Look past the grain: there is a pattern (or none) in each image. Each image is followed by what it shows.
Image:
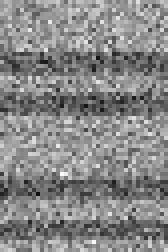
bands of rows
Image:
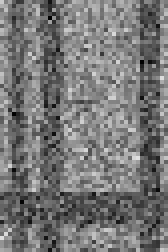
bands of rows crossing bands of columns
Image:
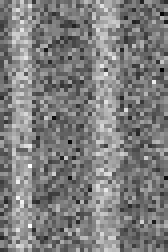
bands of columns
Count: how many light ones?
2
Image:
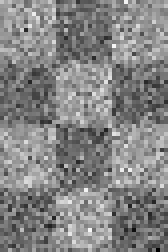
a checkerboard
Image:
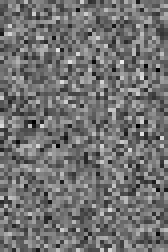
only noise
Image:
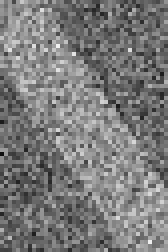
a diagonal band
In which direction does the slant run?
top left to bottom right
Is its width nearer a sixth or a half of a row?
a half
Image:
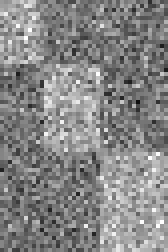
blocks along the diagonal
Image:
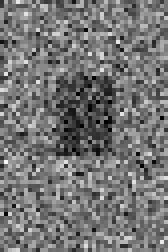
one block
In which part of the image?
centre
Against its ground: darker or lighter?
darker
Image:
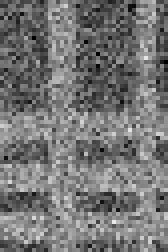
bands of rows crossing bands of columns
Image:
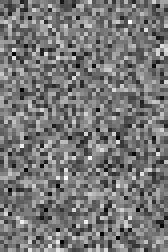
only noise
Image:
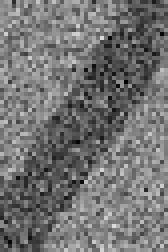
a diagonal band
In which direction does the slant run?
bottom left to top right
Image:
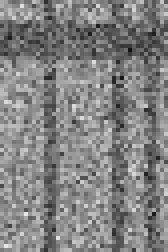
bands of rows crossing bands of columns
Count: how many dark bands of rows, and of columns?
1 and 3
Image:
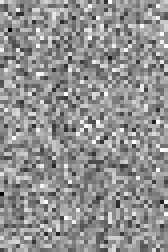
only noise
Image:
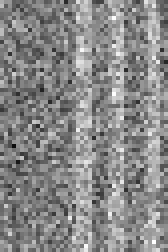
bands of columns
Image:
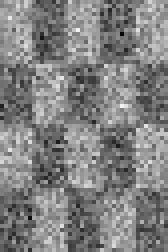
a checkerboard
